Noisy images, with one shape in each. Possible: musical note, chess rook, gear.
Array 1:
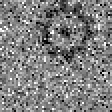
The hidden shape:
gear
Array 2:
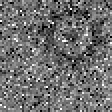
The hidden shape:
gear
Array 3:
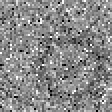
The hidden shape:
gear
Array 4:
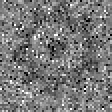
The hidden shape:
gear
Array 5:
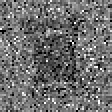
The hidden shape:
chess rook
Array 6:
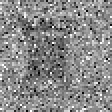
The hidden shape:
chess rook
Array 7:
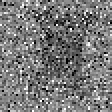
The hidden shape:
chess rook
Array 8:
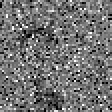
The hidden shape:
musical note
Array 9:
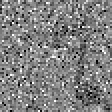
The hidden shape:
musical note
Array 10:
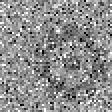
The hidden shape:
gear
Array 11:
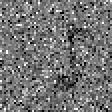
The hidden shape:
musical note
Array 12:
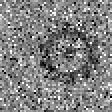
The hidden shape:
gear
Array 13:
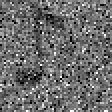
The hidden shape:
musical note
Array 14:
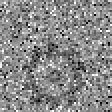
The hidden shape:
gear
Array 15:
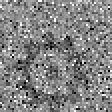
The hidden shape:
gear
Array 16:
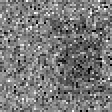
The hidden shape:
chess rook
